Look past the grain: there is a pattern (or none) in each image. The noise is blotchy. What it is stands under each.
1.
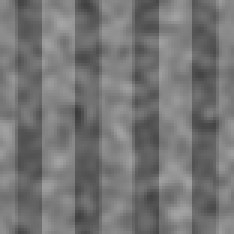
vertical stripes
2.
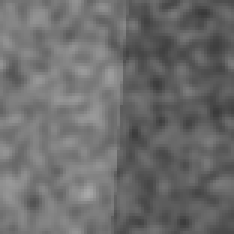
a sharp edge
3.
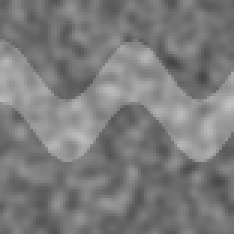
a wavy band
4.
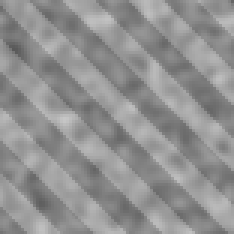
diagonal stripes
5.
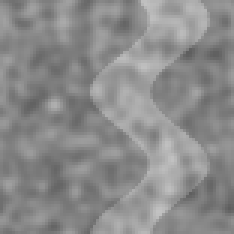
a wavy band
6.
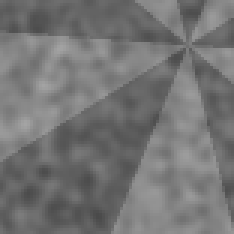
spokes from one point
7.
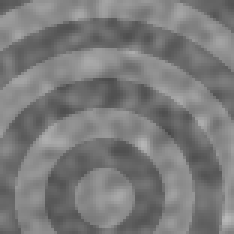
rings round one point
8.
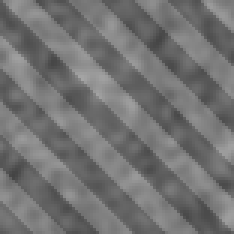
diagonal stripes
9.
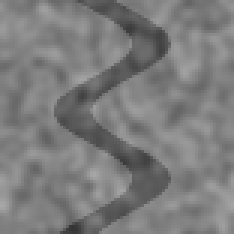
a wavy band
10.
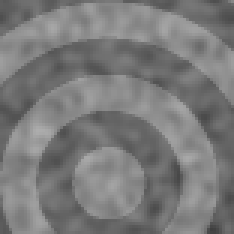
rings round one point
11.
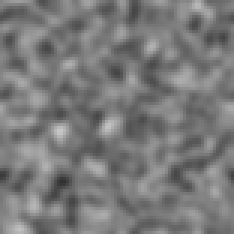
only noise
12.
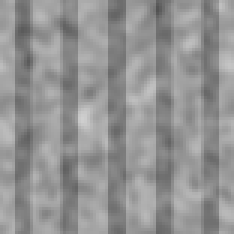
vertical stripes
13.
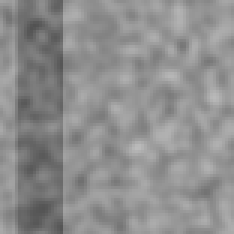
one vertical stripe
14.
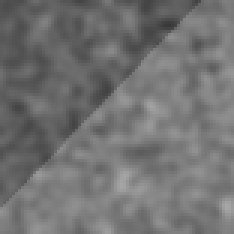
a sharp edge
